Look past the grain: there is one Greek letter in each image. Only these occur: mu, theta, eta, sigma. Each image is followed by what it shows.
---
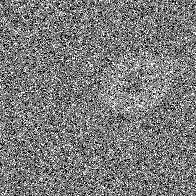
sigma
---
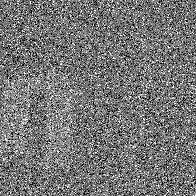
eta
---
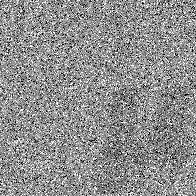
mu
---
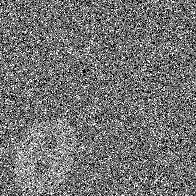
theta
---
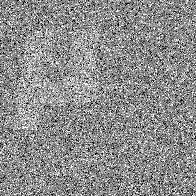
mu
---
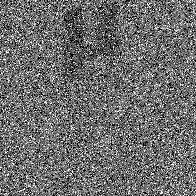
mu
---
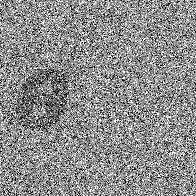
theta
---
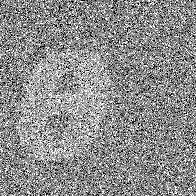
theta
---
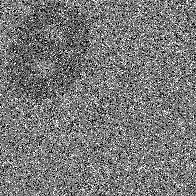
theta
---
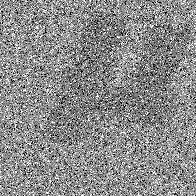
mu
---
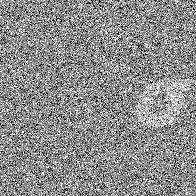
sigma
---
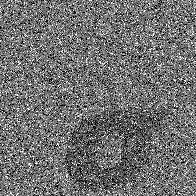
sigma
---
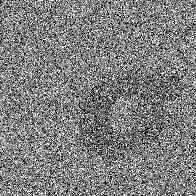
sigma
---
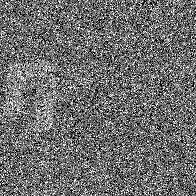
eta
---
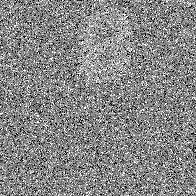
theta
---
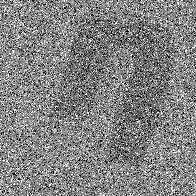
eta
